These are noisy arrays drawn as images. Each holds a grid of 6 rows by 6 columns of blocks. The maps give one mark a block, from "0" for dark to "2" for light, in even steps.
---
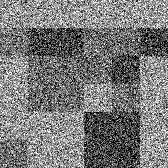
222222
100110
211102
211212
222002
122002
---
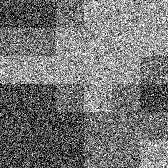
001222
112222
222221
001210
000111
000112
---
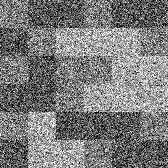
100100
012221
101122
001222
120001
022100
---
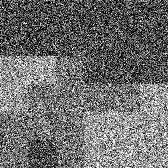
000000
000000
221000
211112
111222
101222
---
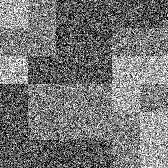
210000
110011
200022
011121
011112
000012
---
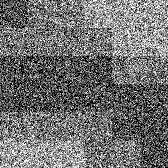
011222
111122
000011
000000
111100
222110
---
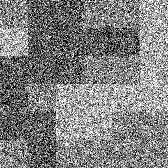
100112
200002
000112
012222
002211
101111
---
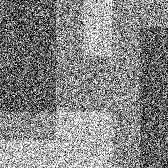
001211
001210
001110
001110
112210
222210
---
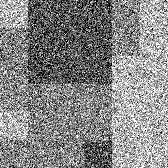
200012
100012
100022
111122
211122
111022
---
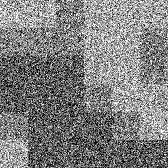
221222
111221
000221
000122
100012
200000
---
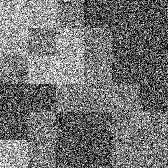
221000
212100
122100
001110
010011
210011
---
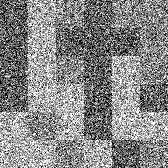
021011
020001
021021
022020
212022
221201
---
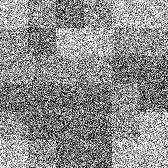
210122
102211
111100
000010
100012
210022
